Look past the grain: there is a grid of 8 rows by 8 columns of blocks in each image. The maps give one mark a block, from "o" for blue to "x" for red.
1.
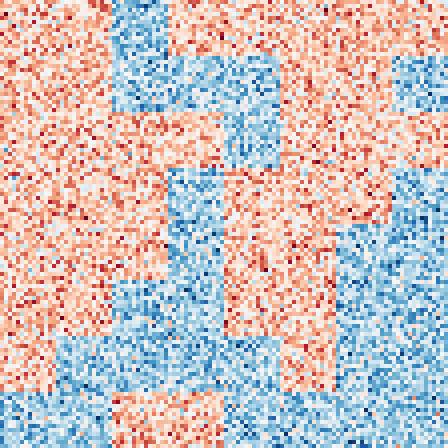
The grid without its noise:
x x o x x x x x
x x o o o x x o
x x x x o x x x
x x x o x x x o
x x x o x x o o
x x o o x x o o
x o o o o x o o
o o x x o o o o
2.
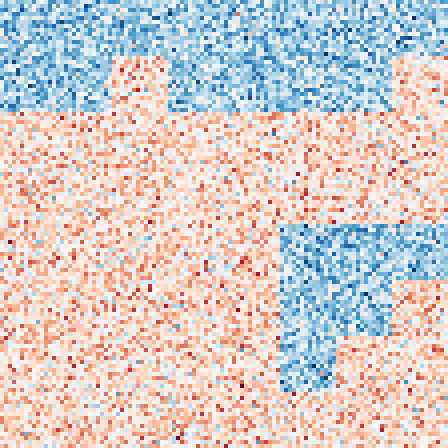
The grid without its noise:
o o o o o o o o
o o x o o o o x
x x x x x x x x
x x x x x x x x
x x x x x o o o
x x x x x o o x
x x x x x o x x
x x x x x x x x
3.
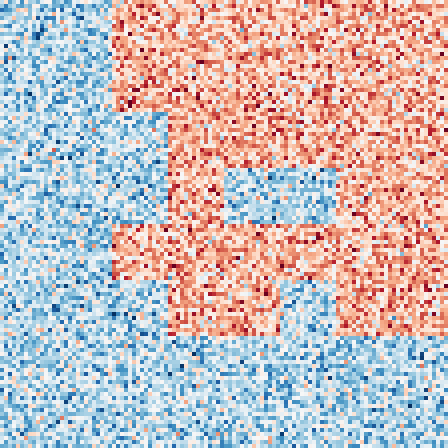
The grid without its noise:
o o x x x x x x
o o x x x x x x
o o o x x x x x
o o o x o o x x
o o x x x x x x
o o o x x o x x
o o o o o o o o
o o o o o o o o
